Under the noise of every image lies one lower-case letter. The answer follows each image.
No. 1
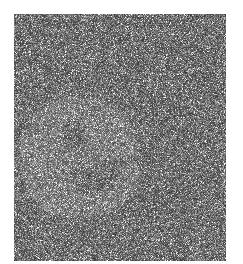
e
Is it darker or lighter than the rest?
lighter
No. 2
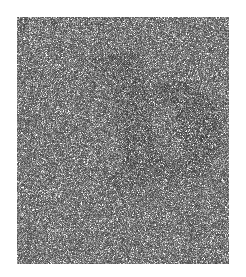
b
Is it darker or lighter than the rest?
darker
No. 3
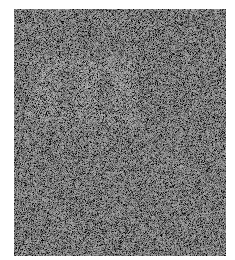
m
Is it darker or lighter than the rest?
lighter
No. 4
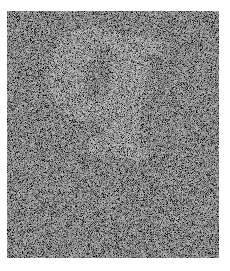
q
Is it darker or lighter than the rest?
lighter
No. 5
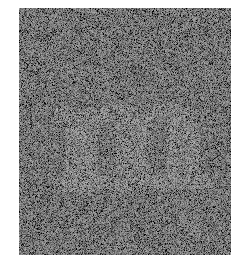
m
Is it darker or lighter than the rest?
lighter
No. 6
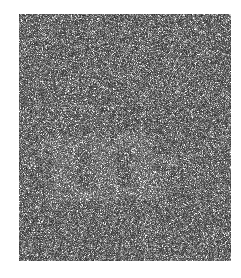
m
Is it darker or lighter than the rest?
lighter
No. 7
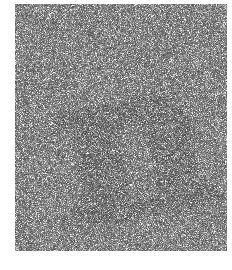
n
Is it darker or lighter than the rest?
darker
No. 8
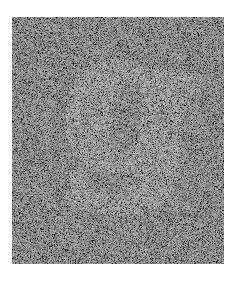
g
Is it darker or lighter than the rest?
lighter
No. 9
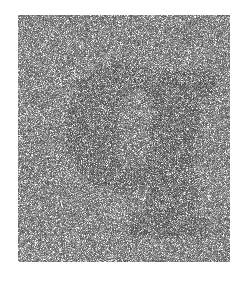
q
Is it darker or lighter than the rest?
darker
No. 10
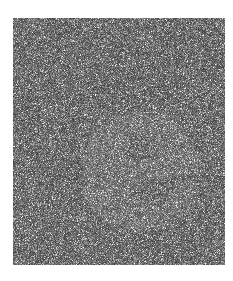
e
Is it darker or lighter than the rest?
lighter
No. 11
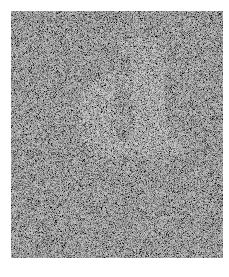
d
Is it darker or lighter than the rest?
lighter
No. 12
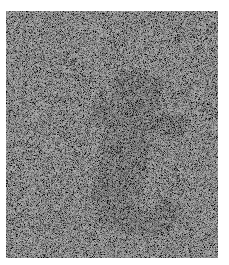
t
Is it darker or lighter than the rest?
darker
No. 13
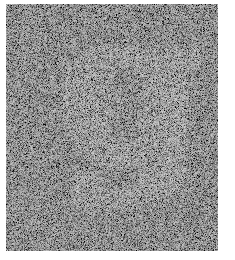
g
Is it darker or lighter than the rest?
lighter
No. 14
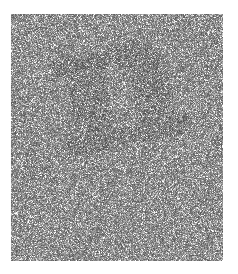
n
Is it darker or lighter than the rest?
darker
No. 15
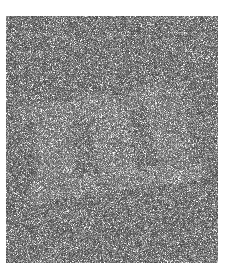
m
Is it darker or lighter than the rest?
lighter
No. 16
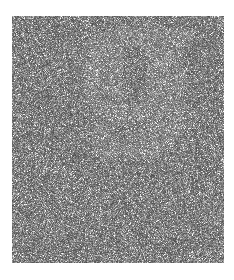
g
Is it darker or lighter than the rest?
lighter
